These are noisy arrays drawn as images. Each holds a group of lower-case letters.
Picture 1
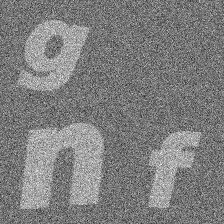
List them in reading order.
top left: g; bottom left: n; bottom right: f
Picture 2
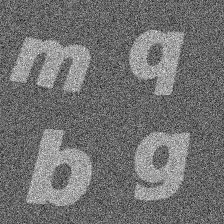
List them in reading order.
top left: m; top right: q; bottom left: b; bottom right: g
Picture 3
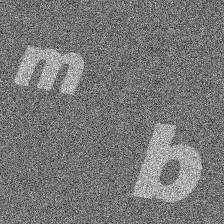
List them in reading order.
top left: m; bottom right: b
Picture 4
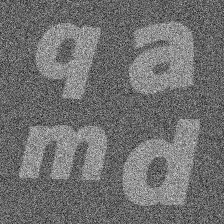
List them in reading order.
top left: q; top right: a; bottom left: m; bottom right: d
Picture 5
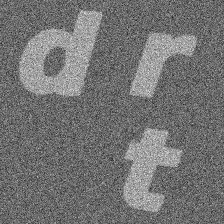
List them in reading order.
top left: d; top right: r; bottom right: t
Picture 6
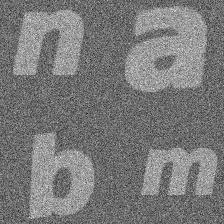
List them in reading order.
top left: n; top right: a; bottom left: b; bottom right: m
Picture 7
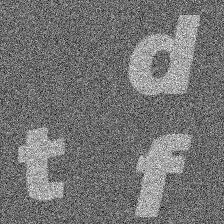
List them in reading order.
top right: d; bottom left: t; bottom right: f
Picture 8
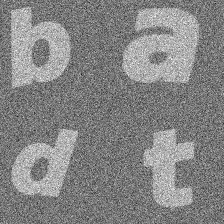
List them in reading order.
top left: b; top right: a; bottom left: d; bottom right: t
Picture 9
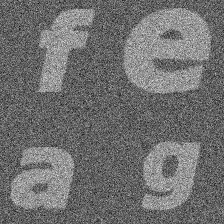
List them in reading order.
top left: f; top right: e; bottom left: a; bottom right: g
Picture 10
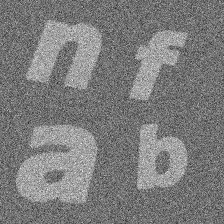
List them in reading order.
top left: n; top right: f; bottom left: a; bottom right: b
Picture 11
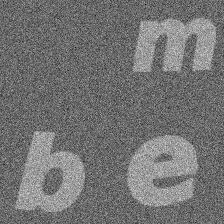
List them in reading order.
top right: m; bottom left: b; bottom right: e
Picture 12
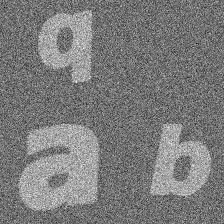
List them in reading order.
top left: q; bottom left: a; bottom right: b
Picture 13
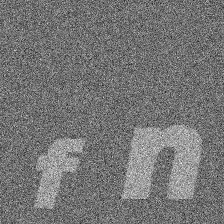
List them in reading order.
bottom left: f; bottom right: n
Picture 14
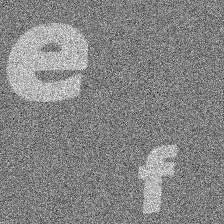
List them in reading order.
top left: e; bottom right: f
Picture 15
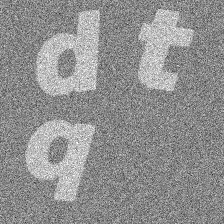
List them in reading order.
top left: d; top right: t; bottom left: q
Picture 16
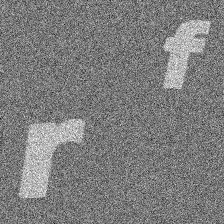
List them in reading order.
top right: f; bottom left: r
